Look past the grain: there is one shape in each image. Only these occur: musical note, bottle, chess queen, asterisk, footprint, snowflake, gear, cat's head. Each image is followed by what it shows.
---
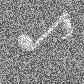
musical note
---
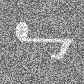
musical note
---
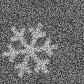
snowflake
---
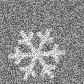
snowflake
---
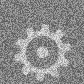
gear
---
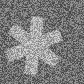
asterisk
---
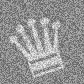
chess queen
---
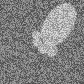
footprint
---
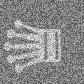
chess queen
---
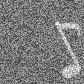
musical note
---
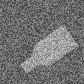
bottle
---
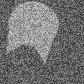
cat's head
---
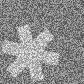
asterisk
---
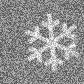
snowflake
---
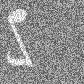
musical note
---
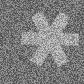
asterisk
